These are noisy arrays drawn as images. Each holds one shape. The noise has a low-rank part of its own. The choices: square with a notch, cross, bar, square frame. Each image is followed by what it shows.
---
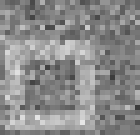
light square frame
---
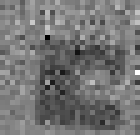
dark square with a notch
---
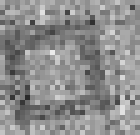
dark square frame
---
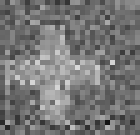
light cross
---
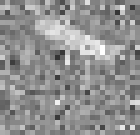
light bar
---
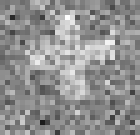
light cross
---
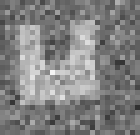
light square with a notch
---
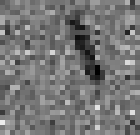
dark bar
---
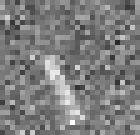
light bar
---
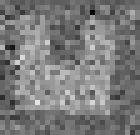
light square with a notch
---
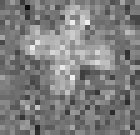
light cross
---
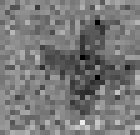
dark cross
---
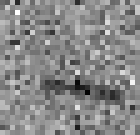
dark bar
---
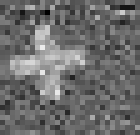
light cross
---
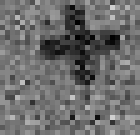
dark cross
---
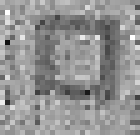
dark square frame
